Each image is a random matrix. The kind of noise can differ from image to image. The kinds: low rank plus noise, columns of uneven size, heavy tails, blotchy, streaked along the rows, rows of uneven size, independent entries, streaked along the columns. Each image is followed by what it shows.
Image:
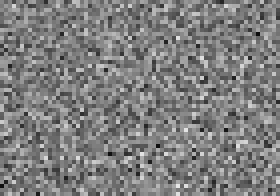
independent entries
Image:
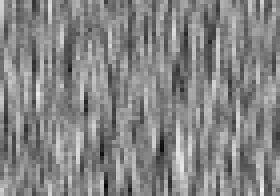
streaked along the columns
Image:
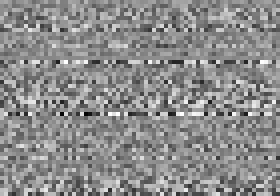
rows of uneven size
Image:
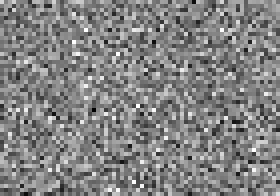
independent entries
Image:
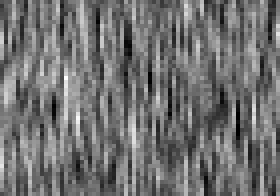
streaked along the columns
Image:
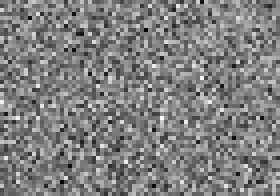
independent entries
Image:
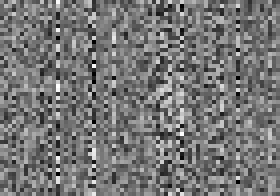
columns of uneven size
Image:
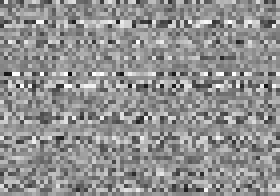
rows of uneven size
